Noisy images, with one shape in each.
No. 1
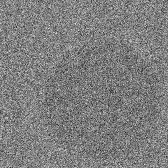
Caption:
dark disc
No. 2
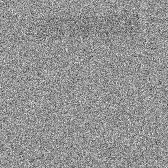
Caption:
dark bar
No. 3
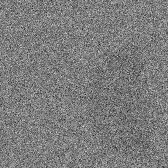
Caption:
dark half disc
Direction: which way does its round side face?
left
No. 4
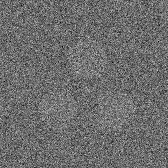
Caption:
light three dots
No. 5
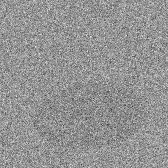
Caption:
dark ellipse
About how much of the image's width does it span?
two thirds
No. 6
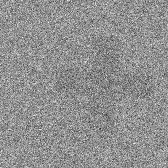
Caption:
dark cross
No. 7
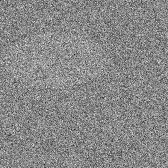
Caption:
light ellipse
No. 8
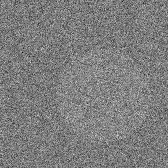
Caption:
light disc
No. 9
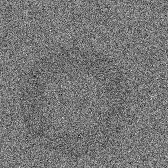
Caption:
dark ring
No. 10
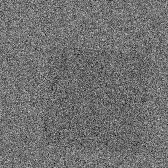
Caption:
dark square
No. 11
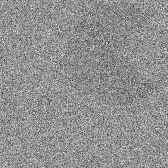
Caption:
dark disc with a wedge cut out
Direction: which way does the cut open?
right
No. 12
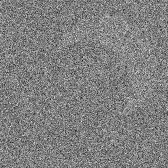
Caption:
light crescent
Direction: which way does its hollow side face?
down and left
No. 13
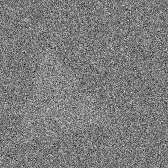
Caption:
light triangle
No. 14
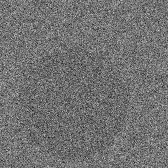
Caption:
dark disc
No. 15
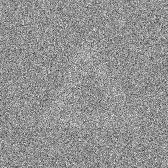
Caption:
light triangle frame
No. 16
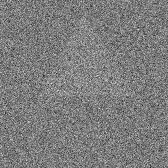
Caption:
light triangle
